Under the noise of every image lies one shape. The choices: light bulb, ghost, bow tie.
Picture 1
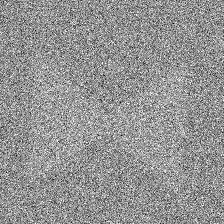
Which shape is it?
bow tie
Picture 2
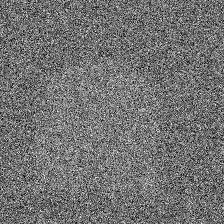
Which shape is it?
ghost
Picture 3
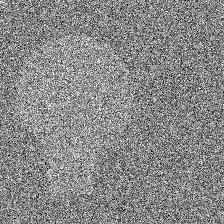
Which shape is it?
light bulb
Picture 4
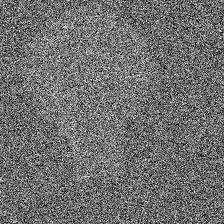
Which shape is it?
light bulb
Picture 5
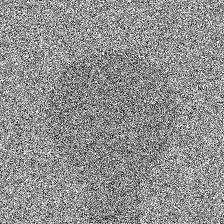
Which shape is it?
light bulb
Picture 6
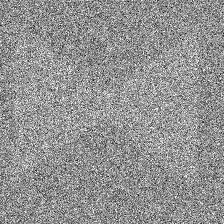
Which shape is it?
bow tie
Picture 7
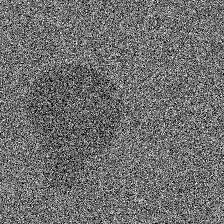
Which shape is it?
light bulb
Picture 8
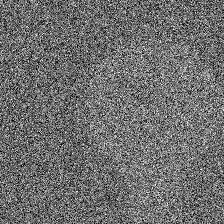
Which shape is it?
light bulb
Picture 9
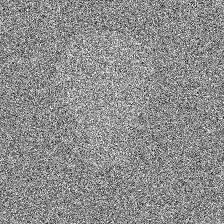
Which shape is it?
light bulb
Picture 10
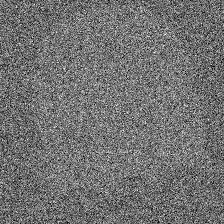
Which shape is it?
ghost
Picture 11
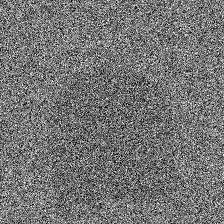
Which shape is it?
ghost
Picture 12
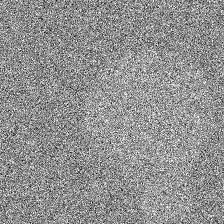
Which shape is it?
light bulb
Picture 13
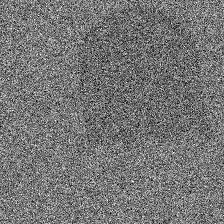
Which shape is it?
ghost
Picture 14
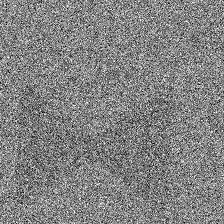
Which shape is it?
bow tie
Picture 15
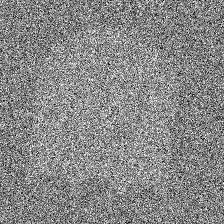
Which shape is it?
ghost
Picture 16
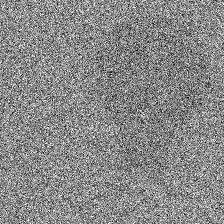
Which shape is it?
light bulb
